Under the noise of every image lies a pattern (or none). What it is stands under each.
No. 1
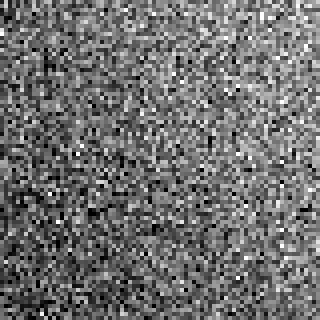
a smooth slope
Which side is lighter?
top right
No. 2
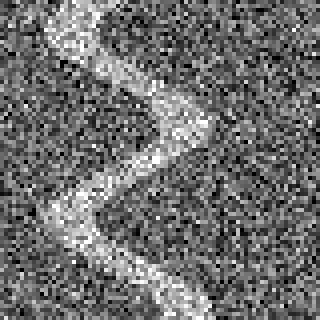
a wavy band
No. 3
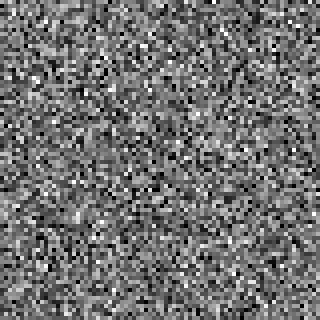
only noise
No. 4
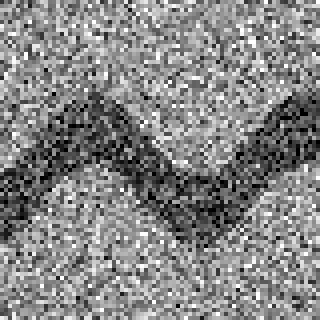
a wavy band
